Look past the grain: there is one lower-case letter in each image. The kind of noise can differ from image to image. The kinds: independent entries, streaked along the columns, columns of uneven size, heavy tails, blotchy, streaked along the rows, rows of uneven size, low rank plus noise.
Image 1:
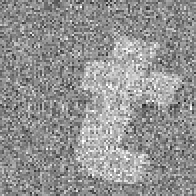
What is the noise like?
low rank plus noise
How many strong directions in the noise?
three or four
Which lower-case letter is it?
t
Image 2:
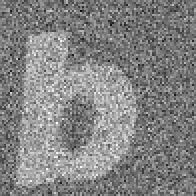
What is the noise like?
low rank plus noise
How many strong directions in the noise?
one
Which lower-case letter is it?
b
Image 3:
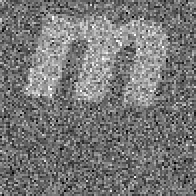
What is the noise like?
independent entries
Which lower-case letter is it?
m
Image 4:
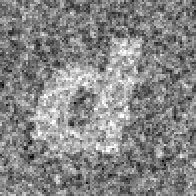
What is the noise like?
blotchy
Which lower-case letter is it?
d
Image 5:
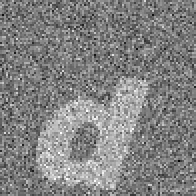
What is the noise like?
independent entries
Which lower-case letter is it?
d
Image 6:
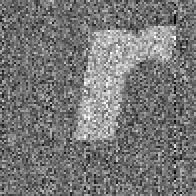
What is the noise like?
columns of uneven size
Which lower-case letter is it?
r
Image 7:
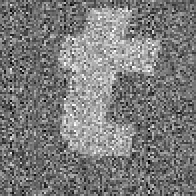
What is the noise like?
columns of uneven size
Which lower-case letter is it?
t
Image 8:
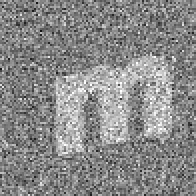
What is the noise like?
low rank plus noise
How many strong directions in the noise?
three or four
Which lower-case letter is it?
m
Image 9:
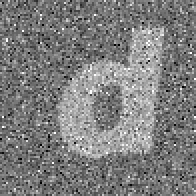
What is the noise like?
heavy tails
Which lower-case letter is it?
d
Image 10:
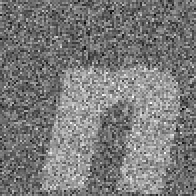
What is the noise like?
independent entries
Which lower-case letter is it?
n
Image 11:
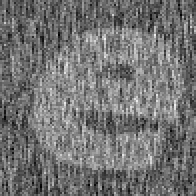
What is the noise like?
streaked along the columns
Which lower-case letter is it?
e
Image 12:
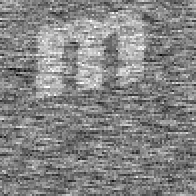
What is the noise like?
streaked along the rows
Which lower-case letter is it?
m
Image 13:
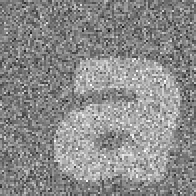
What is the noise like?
independent entries
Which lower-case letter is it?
a
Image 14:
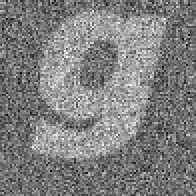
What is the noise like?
low rank plus noise
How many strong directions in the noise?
one
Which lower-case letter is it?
g
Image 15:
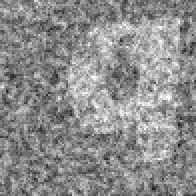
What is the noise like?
blotchy
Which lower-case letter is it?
q
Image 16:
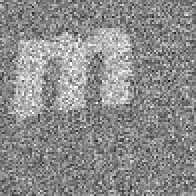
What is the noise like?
low rank plus noise
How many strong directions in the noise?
three or four
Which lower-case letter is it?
m
